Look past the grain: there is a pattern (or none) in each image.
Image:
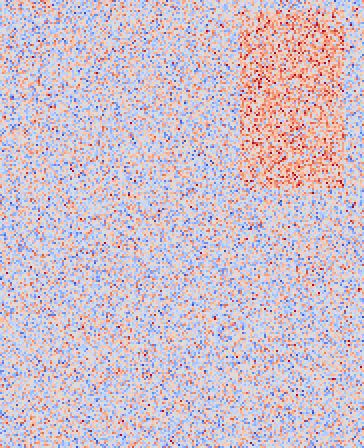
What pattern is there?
one block
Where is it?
top right
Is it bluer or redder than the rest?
redder
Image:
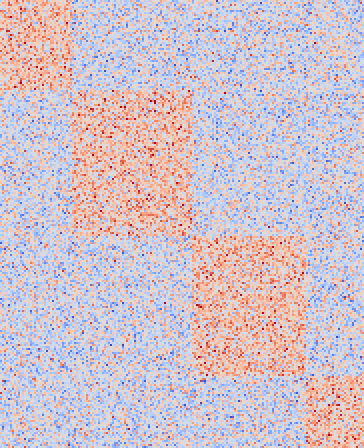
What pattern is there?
blocks along the diagonal
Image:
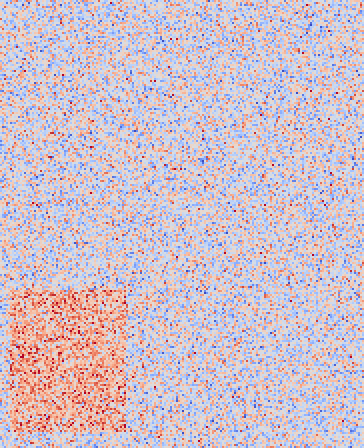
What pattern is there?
one block
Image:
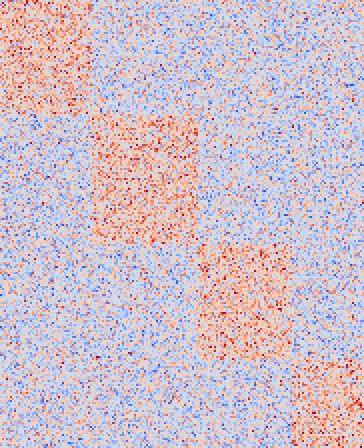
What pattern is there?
blocks along the diagonal
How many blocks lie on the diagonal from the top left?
4
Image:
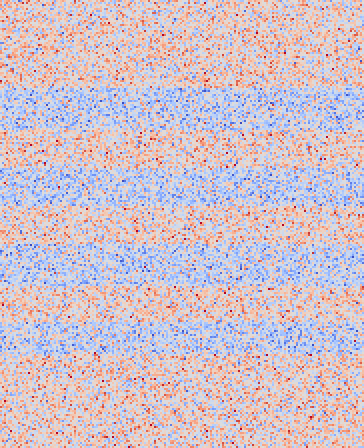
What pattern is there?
bands of rows
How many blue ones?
4
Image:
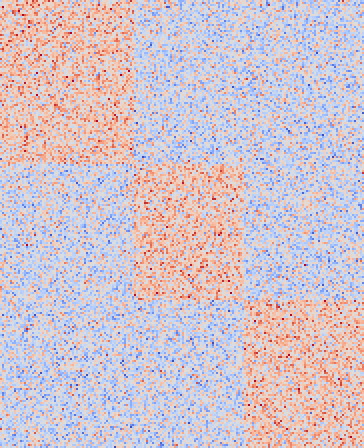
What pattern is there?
blocks along the diagonal
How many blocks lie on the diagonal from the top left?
3
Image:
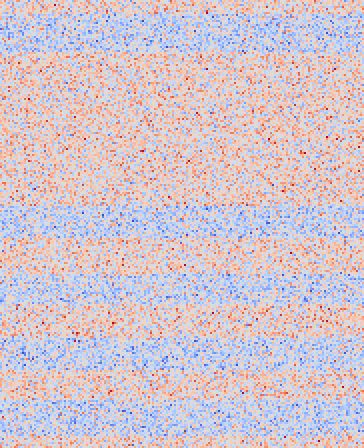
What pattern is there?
bands of rows
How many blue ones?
5
